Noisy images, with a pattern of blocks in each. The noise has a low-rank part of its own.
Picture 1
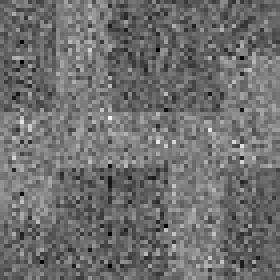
the same after a half turn
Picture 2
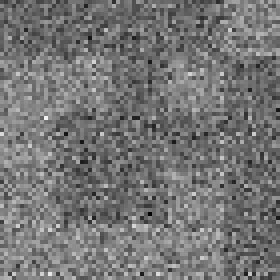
mirrored about the diagonal from the bottom left
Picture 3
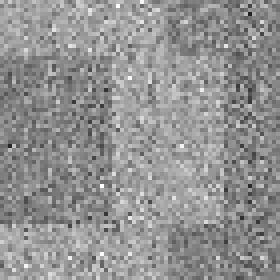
top and bottom mirror each other
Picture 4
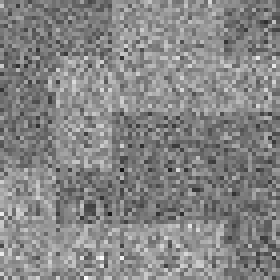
no symmetry
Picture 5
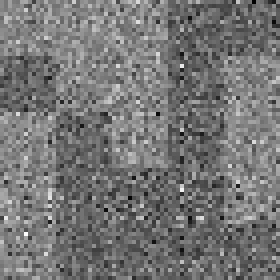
no symmetry
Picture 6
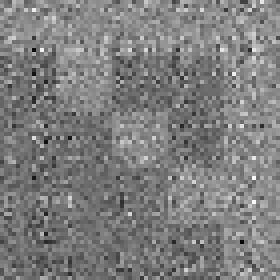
mirrored about the diagonal from the bottom left
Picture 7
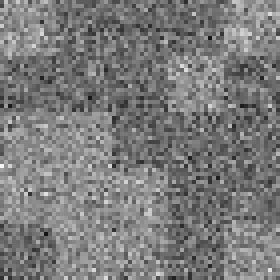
mirrored about the diagonal from the bottom left
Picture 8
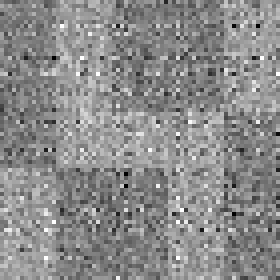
the same after a half turn
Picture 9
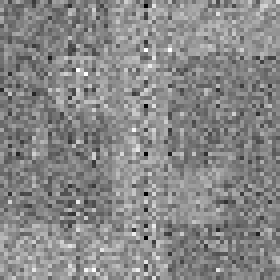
the same after a half turn
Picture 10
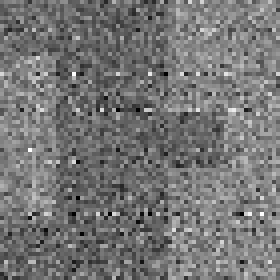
top and bottom mirror each other
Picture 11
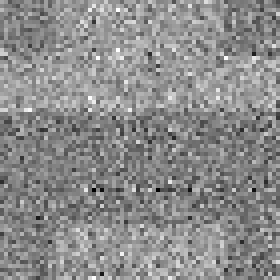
left and right mirror each other
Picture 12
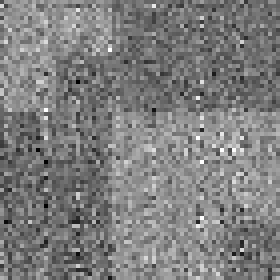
mirrored about the diagonal from the top left
